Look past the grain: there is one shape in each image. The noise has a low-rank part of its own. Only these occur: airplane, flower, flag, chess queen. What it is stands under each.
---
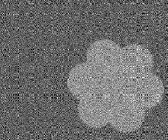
flower
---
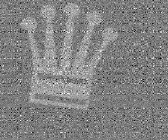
chess queen
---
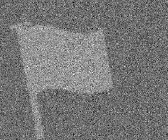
flag
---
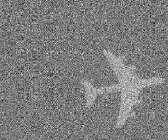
airplane
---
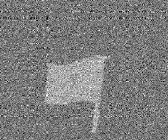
flag
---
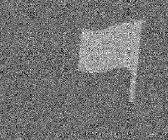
flag
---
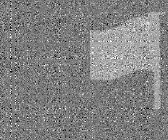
flag
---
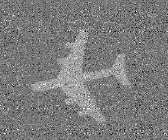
airplane
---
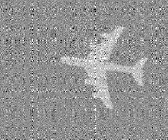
airplane
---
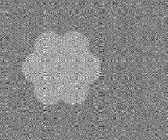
flower
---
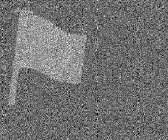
flag
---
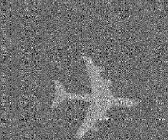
airplane
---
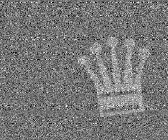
chess queen
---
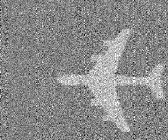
airplane
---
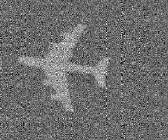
airplane
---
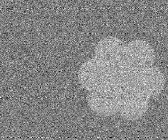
flower
